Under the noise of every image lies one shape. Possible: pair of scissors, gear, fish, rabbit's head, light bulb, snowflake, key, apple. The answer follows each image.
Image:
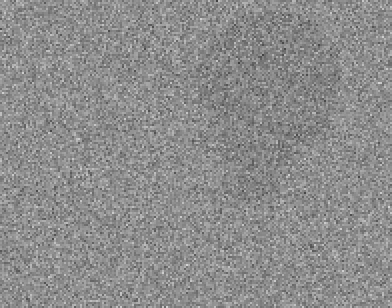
light bulb
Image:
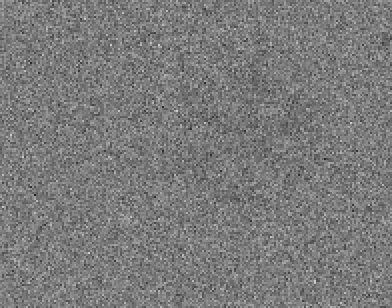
snowflake
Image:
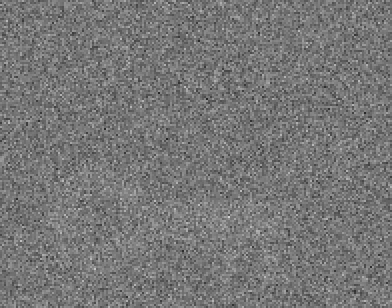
key
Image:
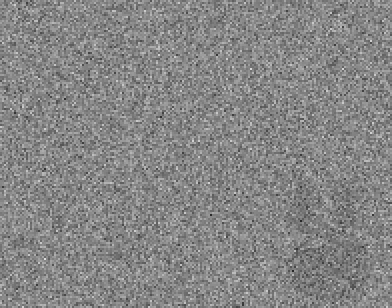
rabbit's head
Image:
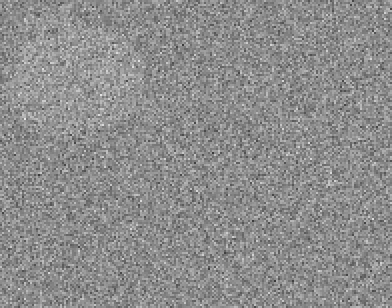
apple
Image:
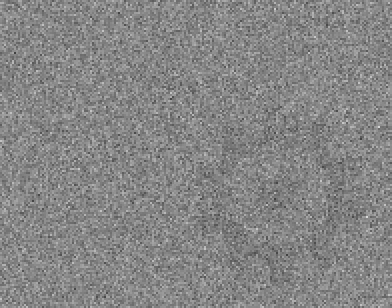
gear
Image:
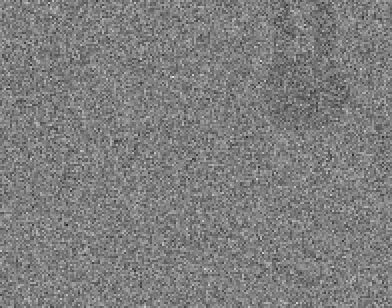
rabbit's head
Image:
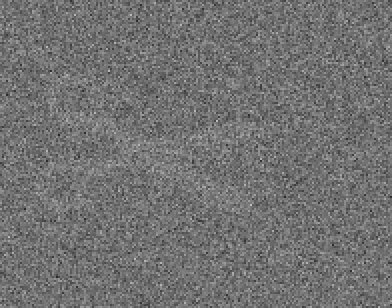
pair of scissors
